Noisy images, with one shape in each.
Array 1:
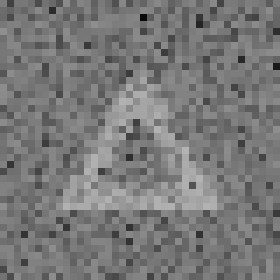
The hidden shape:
triangle frame
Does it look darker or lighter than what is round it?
lighter
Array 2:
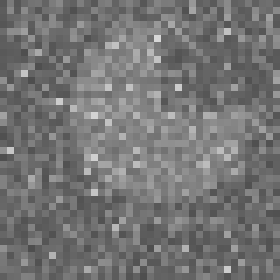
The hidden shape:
disc with a wedge cut out
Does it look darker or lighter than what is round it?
lighter
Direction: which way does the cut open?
up and right
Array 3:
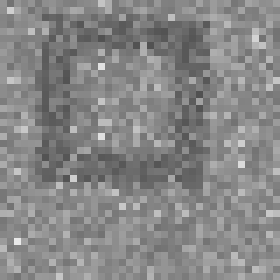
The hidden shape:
square frame
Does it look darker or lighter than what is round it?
darker
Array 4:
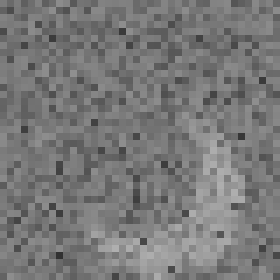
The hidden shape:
crescent
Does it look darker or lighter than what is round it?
lighter
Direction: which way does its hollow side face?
up and left
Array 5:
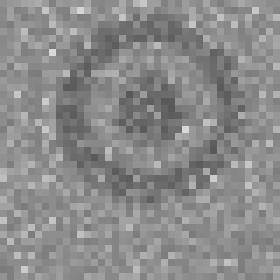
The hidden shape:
bullseye
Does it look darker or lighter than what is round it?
darker
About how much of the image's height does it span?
two thirds
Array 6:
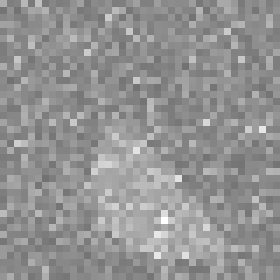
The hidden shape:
half disc
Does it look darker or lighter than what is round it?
lighter
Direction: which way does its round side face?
down and left
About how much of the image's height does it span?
half
